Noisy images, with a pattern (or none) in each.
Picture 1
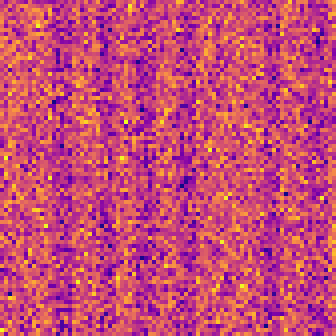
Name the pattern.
bands of columns
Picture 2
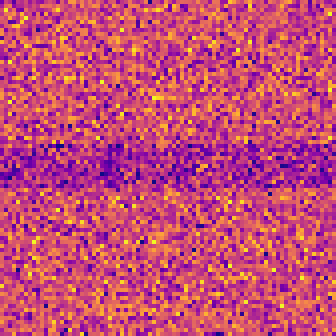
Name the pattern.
one band of rows
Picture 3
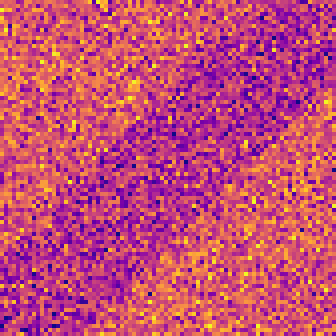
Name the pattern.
a diagonal band
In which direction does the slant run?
bottom left to top right
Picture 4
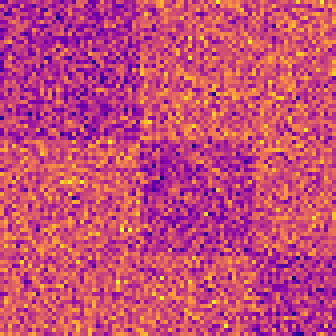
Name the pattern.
blocks along the diagonal
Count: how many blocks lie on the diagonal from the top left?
3
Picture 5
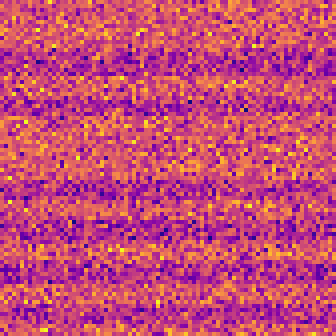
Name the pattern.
bands of rows
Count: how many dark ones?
6
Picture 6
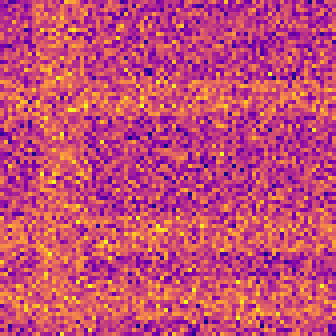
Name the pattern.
bands of rows crossing bands of columns
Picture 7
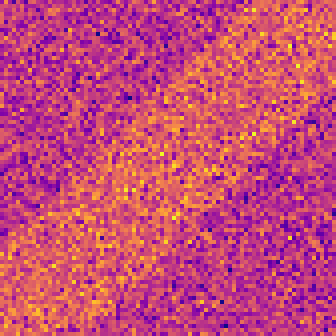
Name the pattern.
a diagonal band
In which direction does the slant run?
bottom left to top right
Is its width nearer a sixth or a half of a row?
a half
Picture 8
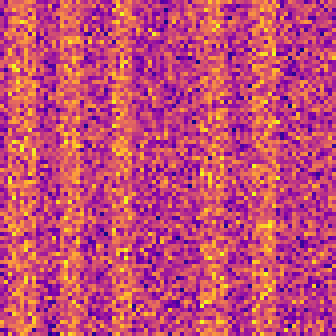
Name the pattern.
bands of columns
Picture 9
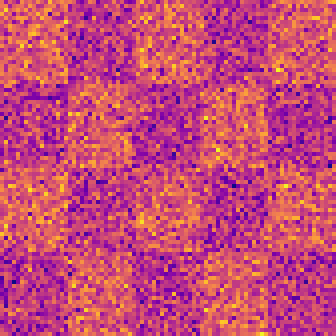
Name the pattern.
a checkerboard
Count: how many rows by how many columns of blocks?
4 by 5
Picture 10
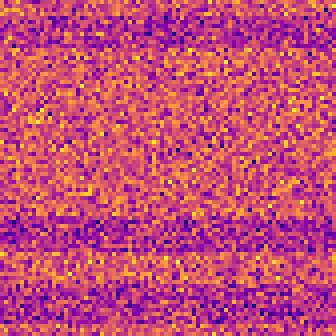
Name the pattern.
bands of rows
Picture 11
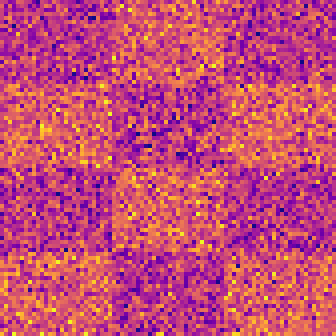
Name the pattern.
a checkerboard
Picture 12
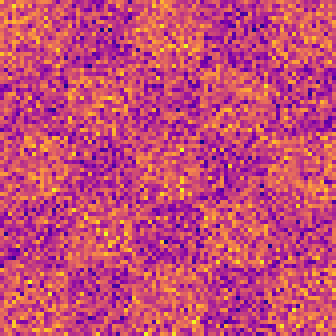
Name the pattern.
a checkerboard
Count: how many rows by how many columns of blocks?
5 by 5
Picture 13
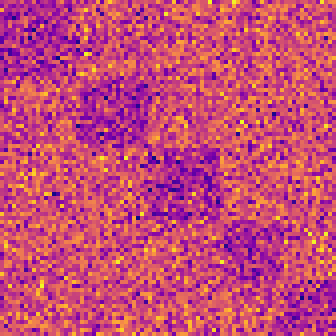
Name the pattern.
blocks along the diagonal
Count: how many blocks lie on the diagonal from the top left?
5
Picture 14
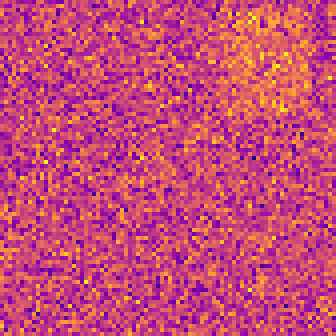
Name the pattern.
one block
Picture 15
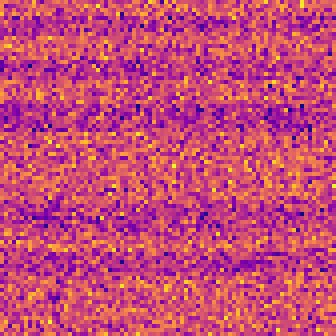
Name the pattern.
bands of rows
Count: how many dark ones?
5
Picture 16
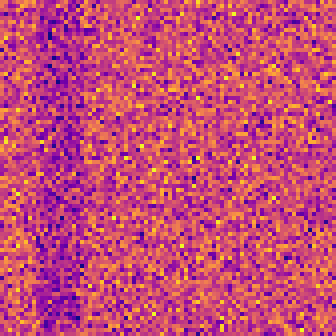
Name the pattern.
one band of columns
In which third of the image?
left
